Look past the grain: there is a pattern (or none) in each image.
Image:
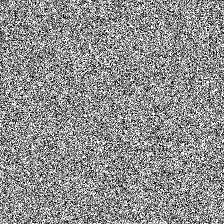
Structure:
only noise
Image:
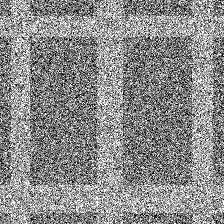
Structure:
bands of rows crossing bands of columns
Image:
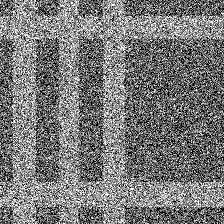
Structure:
bands of rows crossing bands of columns
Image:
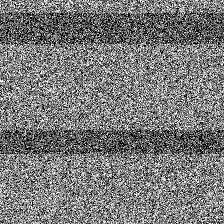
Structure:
bands of rows
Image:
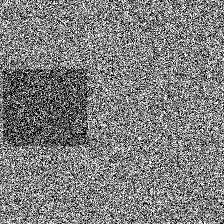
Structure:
one block
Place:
middle left
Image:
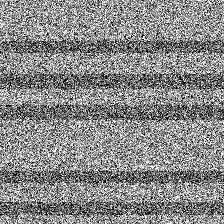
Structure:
bands of rows
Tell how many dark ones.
5
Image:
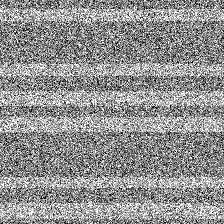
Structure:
bands of rows
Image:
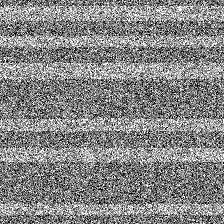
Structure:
bands of rows
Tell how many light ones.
6
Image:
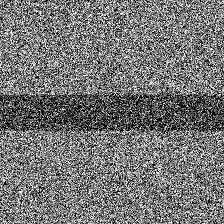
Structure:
one band of rows
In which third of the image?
middle
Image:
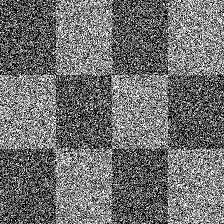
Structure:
a checkerboard
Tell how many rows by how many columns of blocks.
3 by 4
